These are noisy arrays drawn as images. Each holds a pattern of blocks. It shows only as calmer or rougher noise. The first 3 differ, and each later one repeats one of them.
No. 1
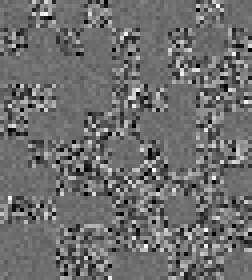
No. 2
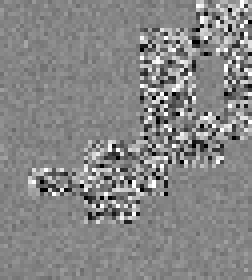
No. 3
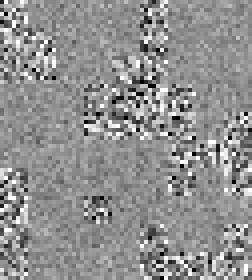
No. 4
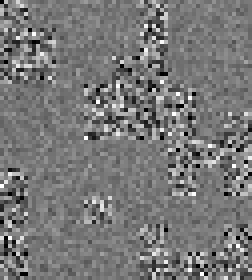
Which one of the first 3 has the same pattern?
3
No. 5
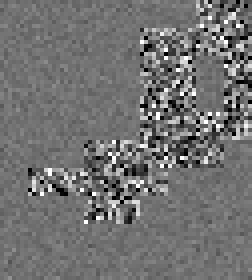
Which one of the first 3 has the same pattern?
2
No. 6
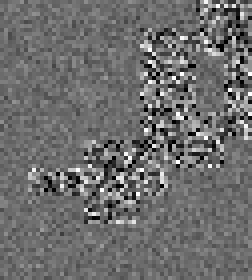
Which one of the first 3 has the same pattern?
2
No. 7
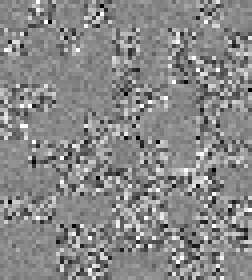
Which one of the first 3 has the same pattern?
1
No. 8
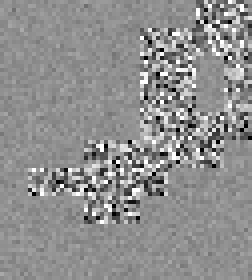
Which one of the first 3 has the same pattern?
2
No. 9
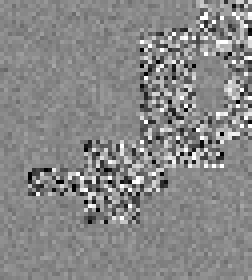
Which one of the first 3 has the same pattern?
2
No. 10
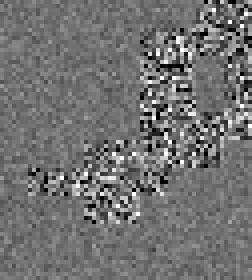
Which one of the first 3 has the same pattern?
2
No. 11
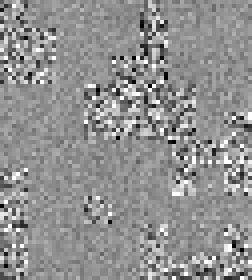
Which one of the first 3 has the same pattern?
3
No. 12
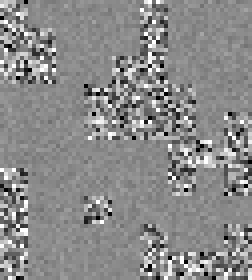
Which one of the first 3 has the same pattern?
3
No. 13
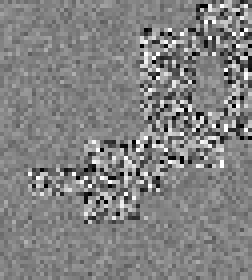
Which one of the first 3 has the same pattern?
2
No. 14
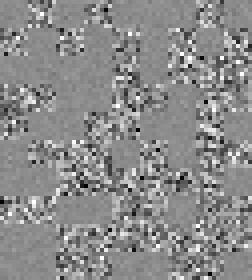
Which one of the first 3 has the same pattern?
1
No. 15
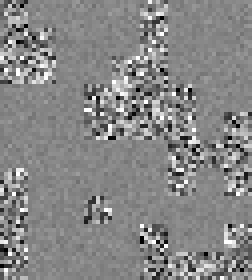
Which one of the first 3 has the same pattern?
3
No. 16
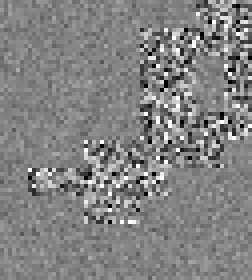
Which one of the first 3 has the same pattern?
2
